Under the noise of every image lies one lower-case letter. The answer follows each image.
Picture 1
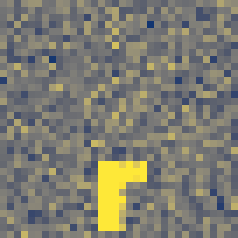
light r, bottom middle
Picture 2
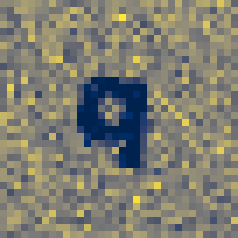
dark q, centre
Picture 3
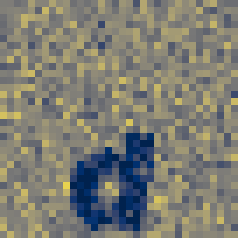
dark d, bottom middle
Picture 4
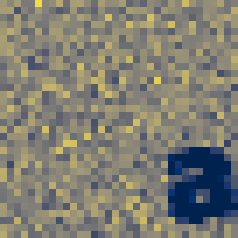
dark a, bottom right
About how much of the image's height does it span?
a third
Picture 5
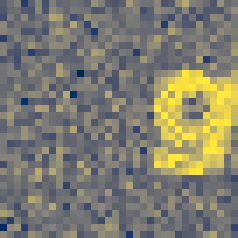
light g, middle right
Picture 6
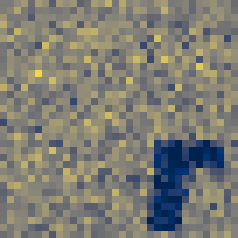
dark r, bottom right
